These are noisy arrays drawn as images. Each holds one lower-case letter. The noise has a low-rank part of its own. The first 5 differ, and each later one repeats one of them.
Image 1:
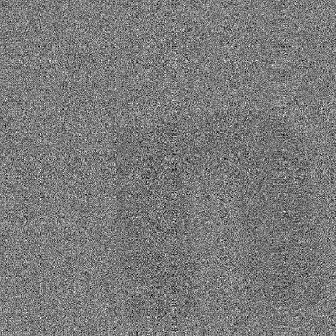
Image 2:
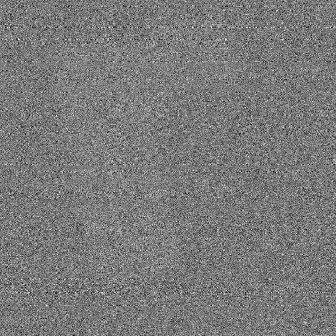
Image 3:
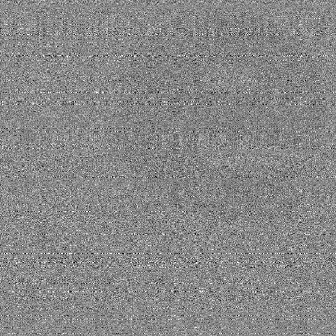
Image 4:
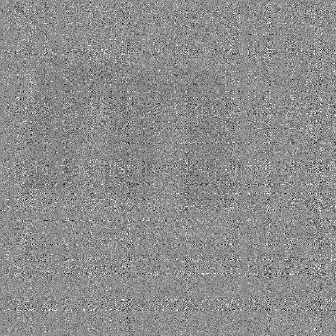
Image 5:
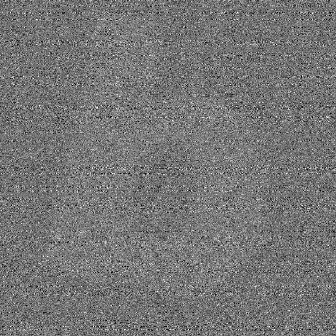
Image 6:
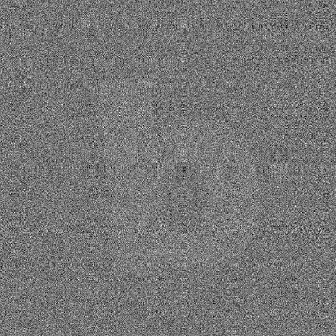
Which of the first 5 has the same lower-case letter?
5
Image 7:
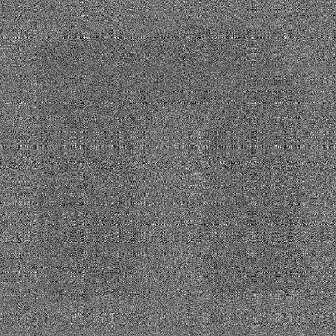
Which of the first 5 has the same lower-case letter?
1
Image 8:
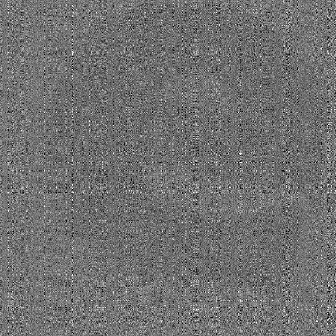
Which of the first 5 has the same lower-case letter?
3
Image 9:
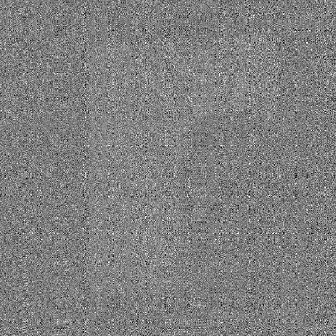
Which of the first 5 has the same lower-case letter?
2
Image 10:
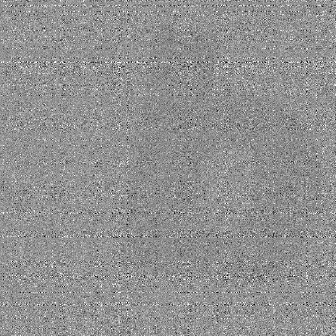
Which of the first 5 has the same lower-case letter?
5
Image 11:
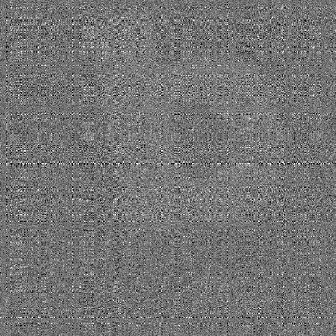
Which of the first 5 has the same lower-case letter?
5
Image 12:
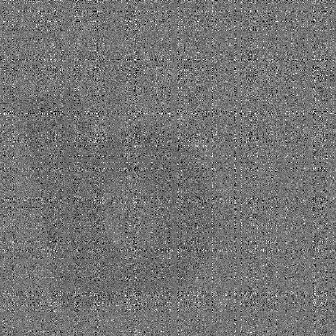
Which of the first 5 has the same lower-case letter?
5
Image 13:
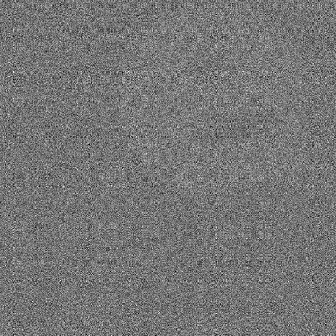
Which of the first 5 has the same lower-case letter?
3
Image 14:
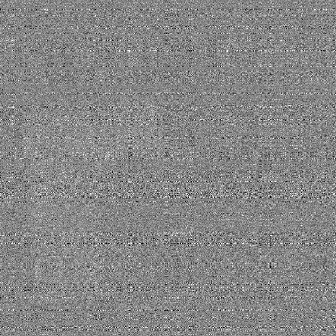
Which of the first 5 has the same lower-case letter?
2
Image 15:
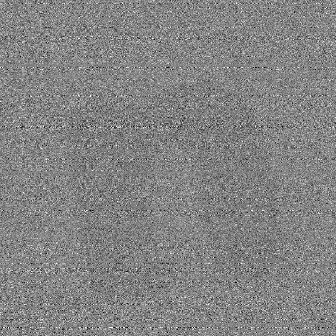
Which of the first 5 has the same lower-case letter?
1
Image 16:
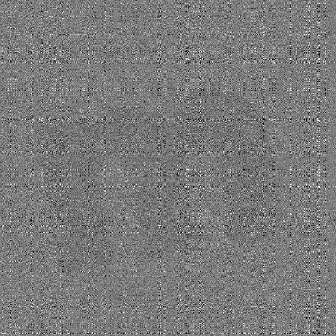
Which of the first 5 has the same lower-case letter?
4
